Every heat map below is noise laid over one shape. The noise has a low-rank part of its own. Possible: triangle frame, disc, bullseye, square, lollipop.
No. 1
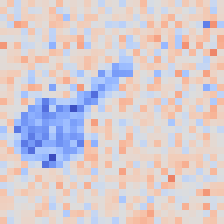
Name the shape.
lollipop
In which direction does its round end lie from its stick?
down and left
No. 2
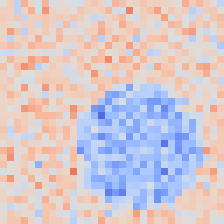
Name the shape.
disc
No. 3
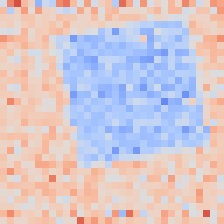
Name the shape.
square
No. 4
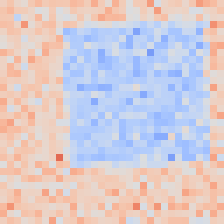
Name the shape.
square
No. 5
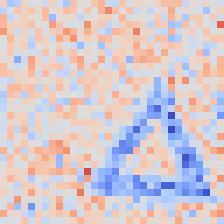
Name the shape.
triangle frame
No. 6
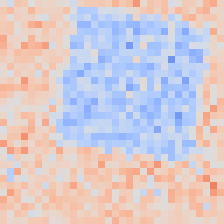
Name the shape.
square
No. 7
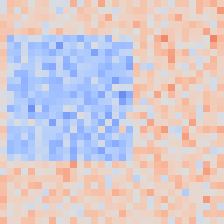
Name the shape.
square
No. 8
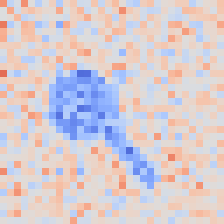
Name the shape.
lollipop
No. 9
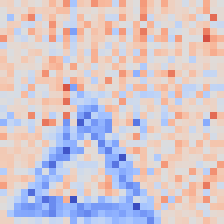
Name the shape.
triangle frame
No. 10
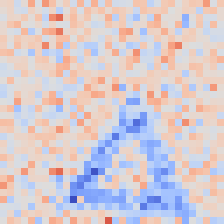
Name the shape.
triangle frame
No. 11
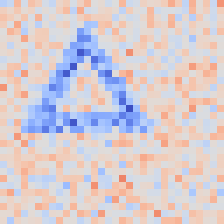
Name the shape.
triangle frame
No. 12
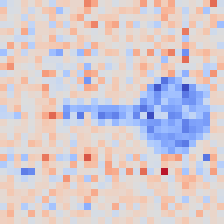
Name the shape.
lollipop
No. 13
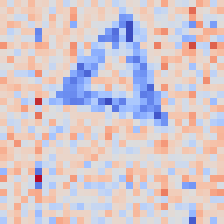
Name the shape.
triangle frame
